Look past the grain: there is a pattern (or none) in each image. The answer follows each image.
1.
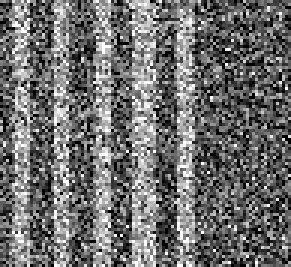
bands of columns
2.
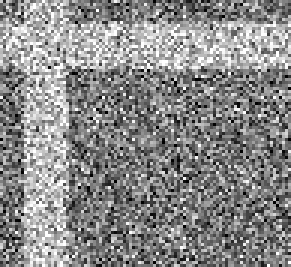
bands of rows crossing bands of columns
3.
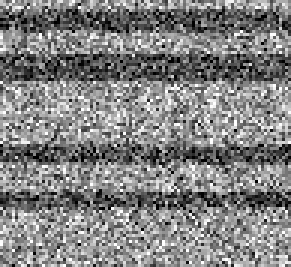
bands of rows
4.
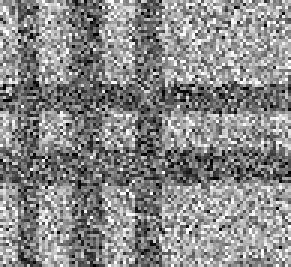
bands of rows crossing bands of columns
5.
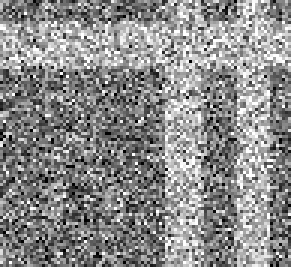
bands of rows crossing bands of columns
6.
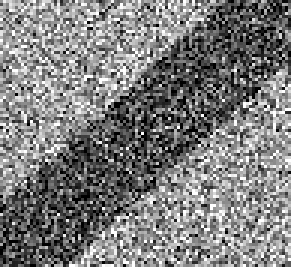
a diagonal band
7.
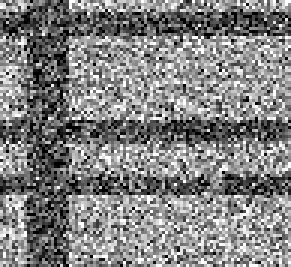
bands of rows crossing bands of columns
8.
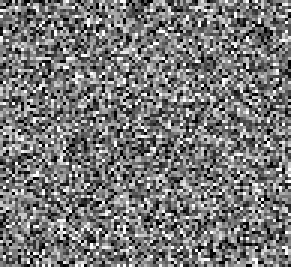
only noise
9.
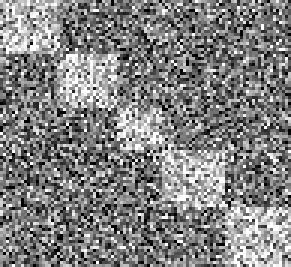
blocks along the diagonal
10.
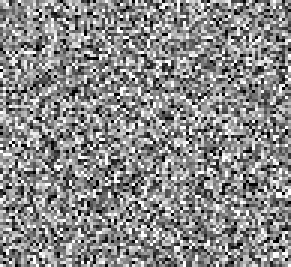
only noise
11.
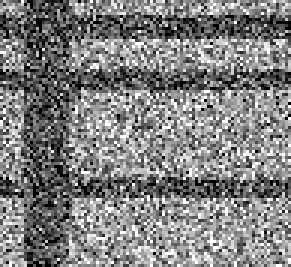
bands of rows crossing bands of columns
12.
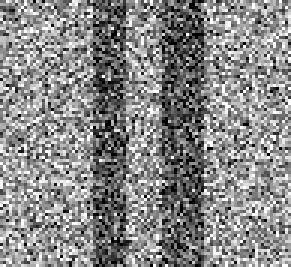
bands of columns
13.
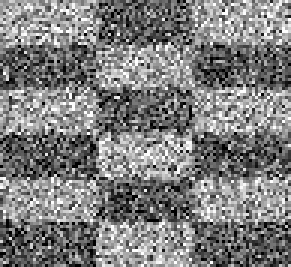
a checkerboard
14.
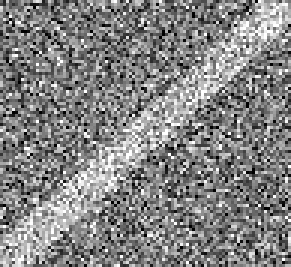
a diagonal band
